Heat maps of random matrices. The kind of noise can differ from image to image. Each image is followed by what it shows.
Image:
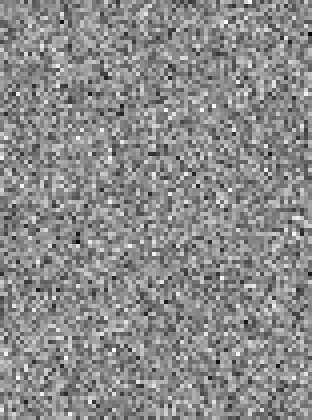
independent entries
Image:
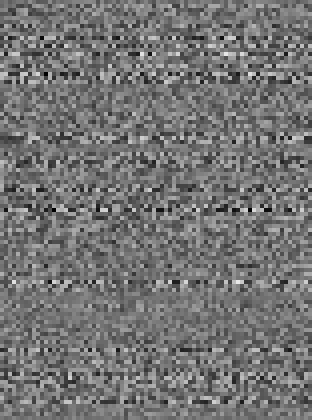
rows of uneven size
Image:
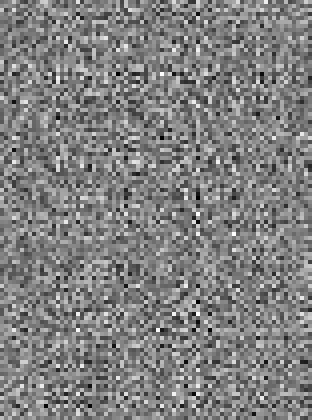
low rank plus noise
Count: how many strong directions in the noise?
three or four
